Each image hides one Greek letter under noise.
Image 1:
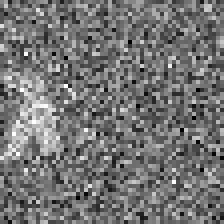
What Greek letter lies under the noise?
lambda
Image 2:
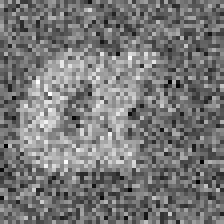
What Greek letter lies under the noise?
alpha
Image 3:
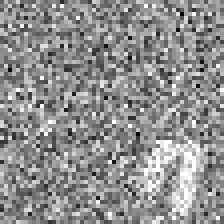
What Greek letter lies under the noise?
eta
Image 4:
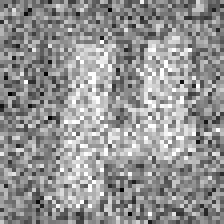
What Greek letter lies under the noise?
mu
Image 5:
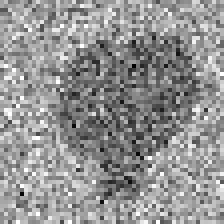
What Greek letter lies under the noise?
phi
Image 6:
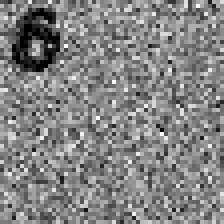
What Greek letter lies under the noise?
delta
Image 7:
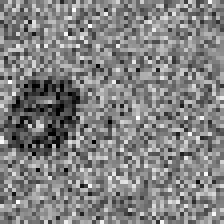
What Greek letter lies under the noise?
theta
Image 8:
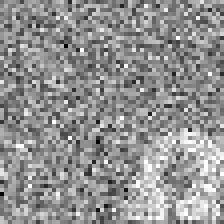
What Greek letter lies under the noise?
omega
